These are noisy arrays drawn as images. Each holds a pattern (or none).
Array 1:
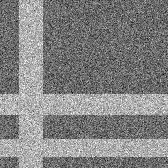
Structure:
bands of rows crossing bands of columns
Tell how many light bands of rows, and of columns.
2 and 1
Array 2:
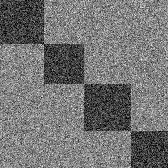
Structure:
blocks along the diagonal
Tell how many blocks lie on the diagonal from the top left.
4
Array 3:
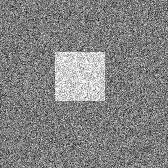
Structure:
one block
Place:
centre
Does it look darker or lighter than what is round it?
lighter
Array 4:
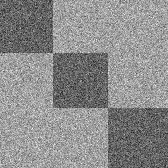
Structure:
blocks along the diagonal
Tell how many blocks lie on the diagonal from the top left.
3
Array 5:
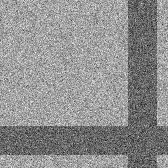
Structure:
bands of rows crossing bands of columns
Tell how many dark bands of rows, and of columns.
1 and 1
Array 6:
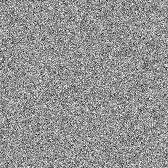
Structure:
only noise
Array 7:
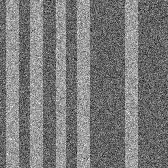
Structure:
bands of columns
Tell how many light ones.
5
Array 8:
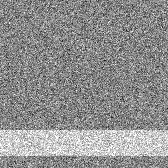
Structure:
one band of rows
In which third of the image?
bottom
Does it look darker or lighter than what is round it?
lighter
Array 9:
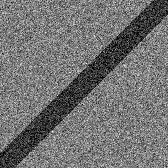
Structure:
a diagonal band
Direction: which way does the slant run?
bottom left to top right
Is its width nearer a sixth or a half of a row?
a sixth
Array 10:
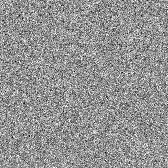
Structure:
only noise
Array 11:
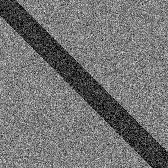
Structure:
a diagonal band
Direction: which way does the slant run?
top left to bottom right
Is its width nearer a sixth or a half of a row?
a sixth
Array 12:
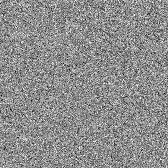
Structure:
only noise
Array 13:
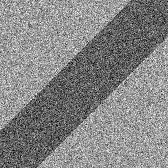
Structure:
a diagonal band
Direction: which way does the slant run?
bottom left to top right
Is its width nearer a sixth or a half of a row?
a half
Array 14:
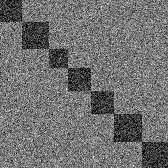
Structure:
blocks along the diagonal
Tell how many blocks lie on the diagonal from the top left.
7
